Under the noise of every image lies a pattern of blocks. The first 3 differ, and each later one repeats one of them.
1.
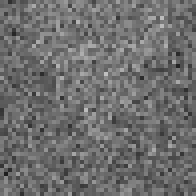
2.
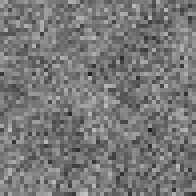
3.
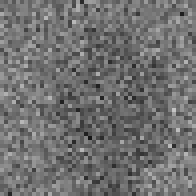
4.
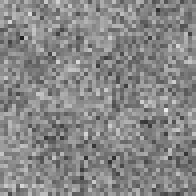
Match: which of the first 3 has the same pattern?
2
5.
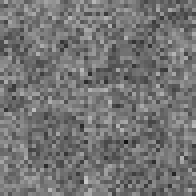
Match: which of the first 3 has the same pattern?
2
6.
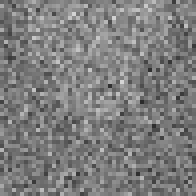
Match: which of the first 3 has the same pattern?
1
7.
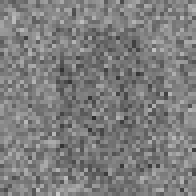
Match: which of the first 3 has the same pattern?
3
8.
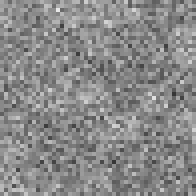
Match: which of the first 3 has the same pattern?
2
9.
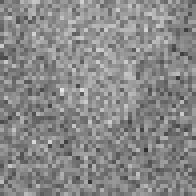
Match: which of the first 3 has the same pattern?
1
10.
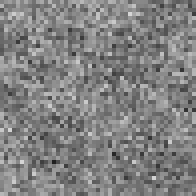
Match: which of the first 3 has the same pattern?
2
